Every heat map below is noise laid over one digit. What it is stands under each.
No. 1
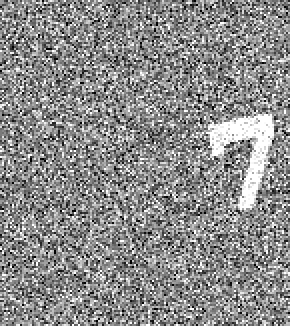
light 7, middle right
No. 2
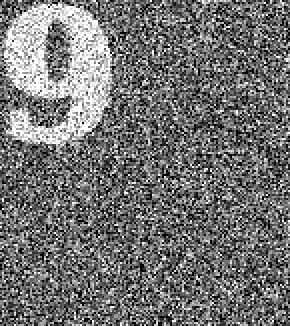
light 9, top left
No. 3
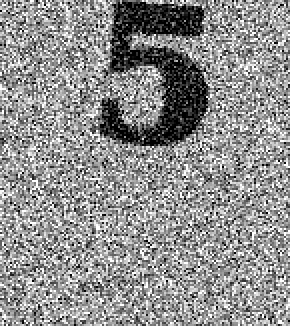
dark 5, top middle
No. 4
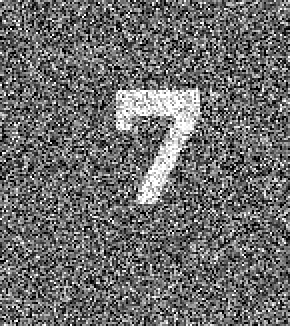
light 7, centre
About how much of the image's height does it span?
a third
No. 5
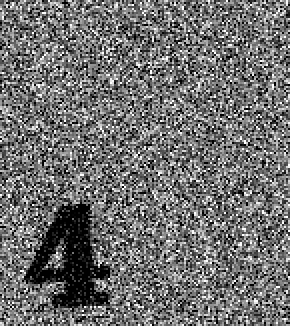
dark 4, bottom left
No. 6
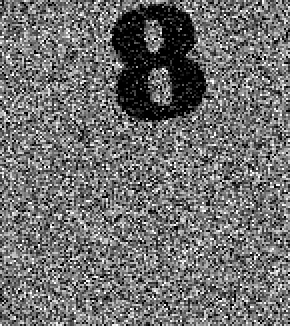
dark 8, top middle
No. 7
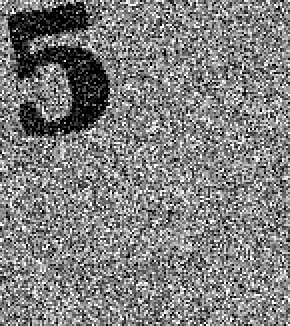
dark 5, top left
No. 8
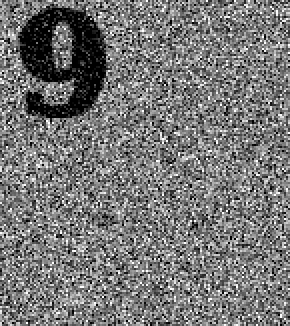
dark 9, top left
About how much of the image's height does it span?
a third
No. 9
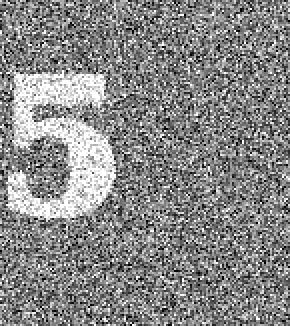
light 5, middle left
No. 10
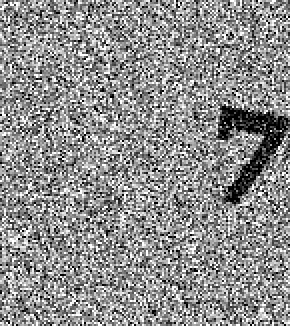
dark 7, middle right
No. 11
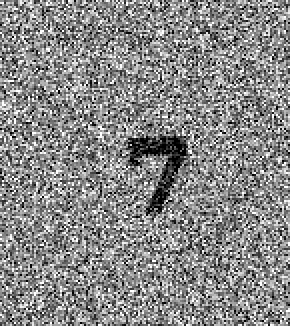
dark 7, centre
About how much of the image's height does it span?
a quarter
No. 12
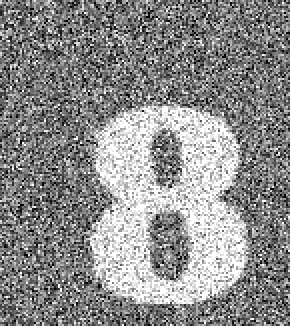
light 8
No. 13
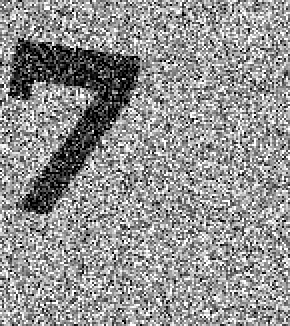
dark 7
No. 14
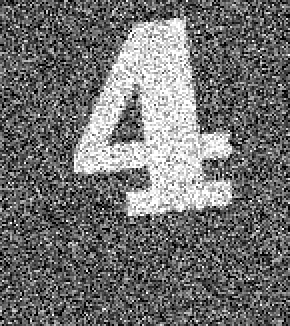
light 4
